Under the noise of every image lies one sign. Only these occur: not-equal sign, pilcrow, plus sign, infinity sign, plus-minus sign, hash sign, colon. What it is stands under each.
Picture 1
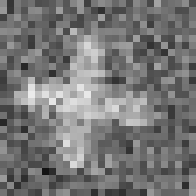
plus sign
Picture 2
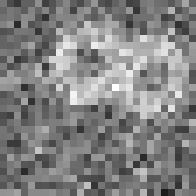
infinity sign
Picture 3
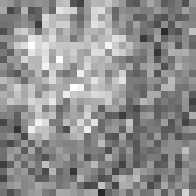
hash sign
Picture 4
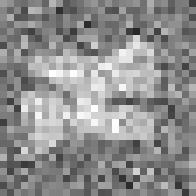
not-equal sign
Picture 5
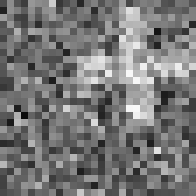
plus sign
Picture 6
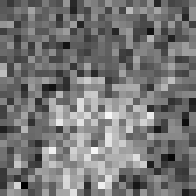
hash sign
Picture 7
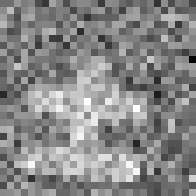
plus-minus sign
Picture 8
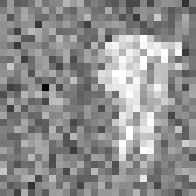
pilcrow
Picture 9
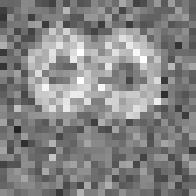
infinity sign
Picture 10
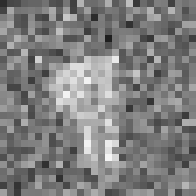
pilcrow
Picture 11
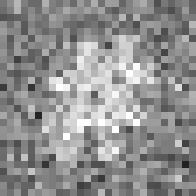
hash sign
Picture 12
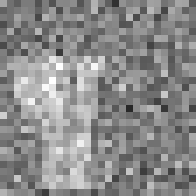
pilcrow
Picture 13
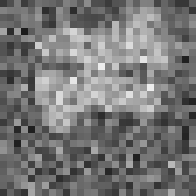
not-equal sign
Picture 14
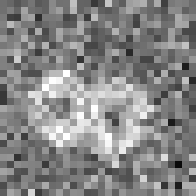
infinity sign
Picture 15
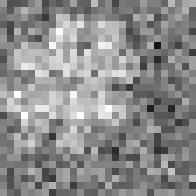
hash sign
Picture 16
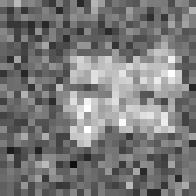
not-equal sign
